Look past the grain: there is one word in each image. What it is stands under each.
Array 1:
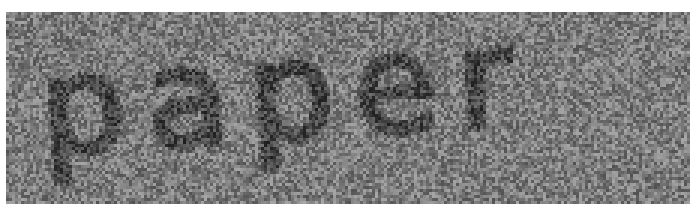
paper
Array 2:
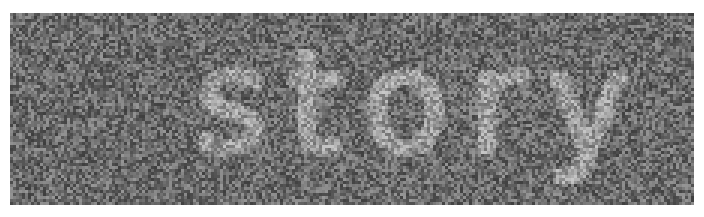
story
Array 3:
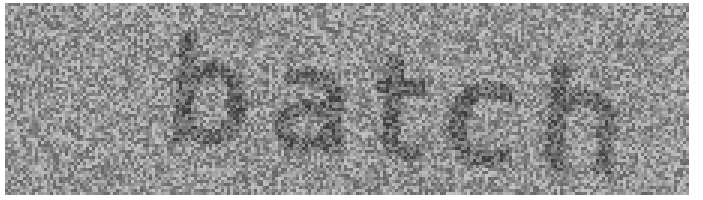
batch
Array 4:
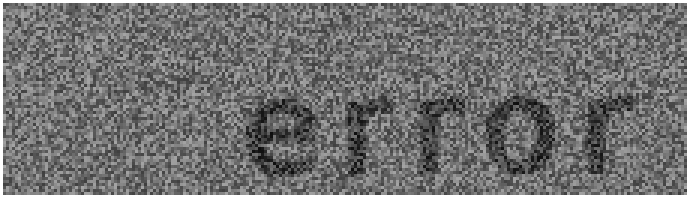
error
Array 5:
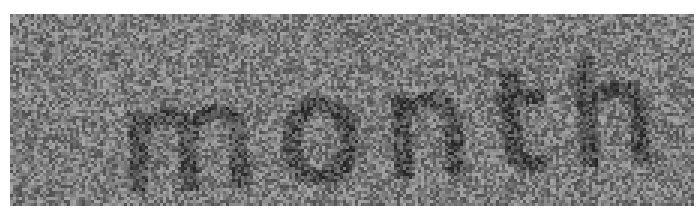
month
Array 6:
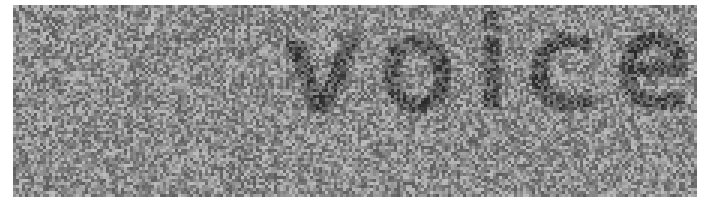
voice
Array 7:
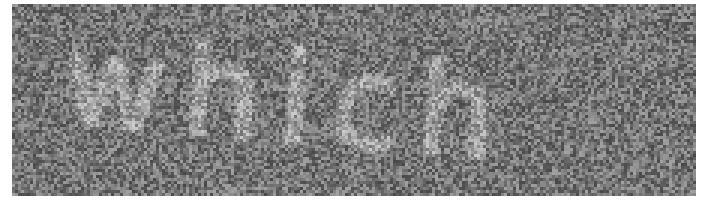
which
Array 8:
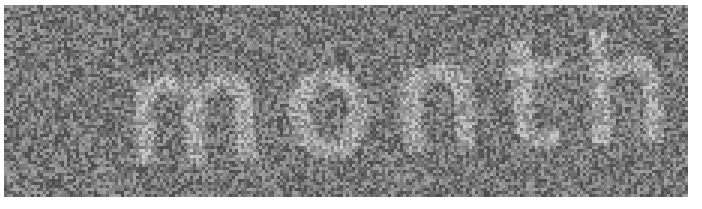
month
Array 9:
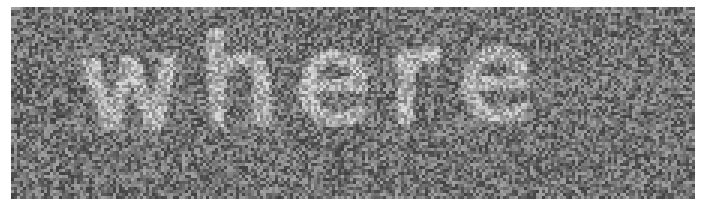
where
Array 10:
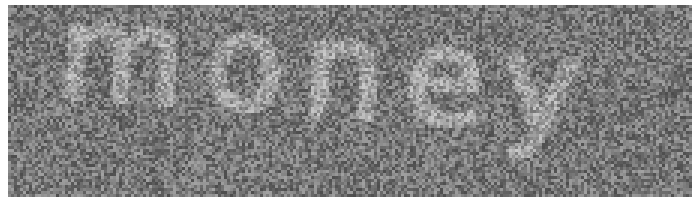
money
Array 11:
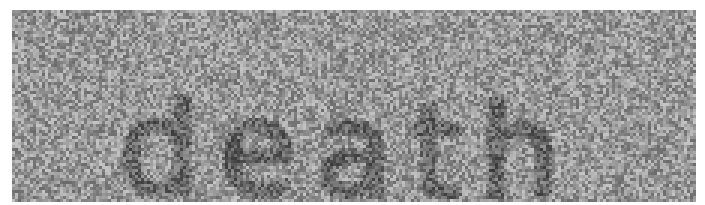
death
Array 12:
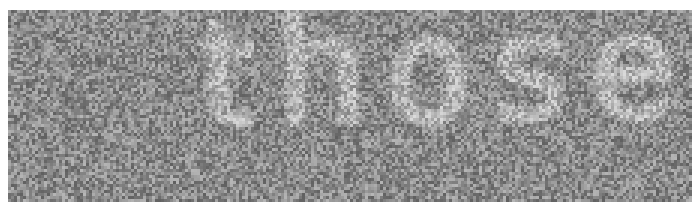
those
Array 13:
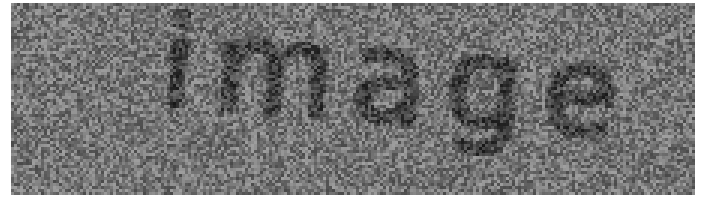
image
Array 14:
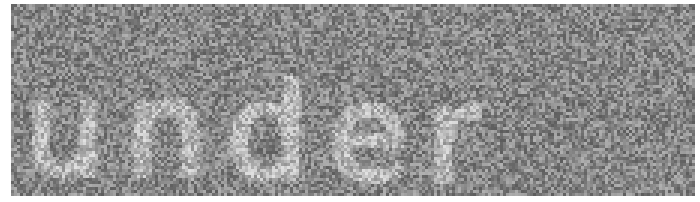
under
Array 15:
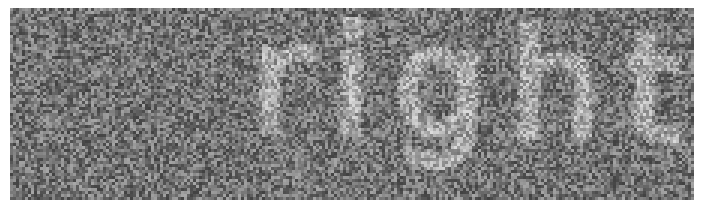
right
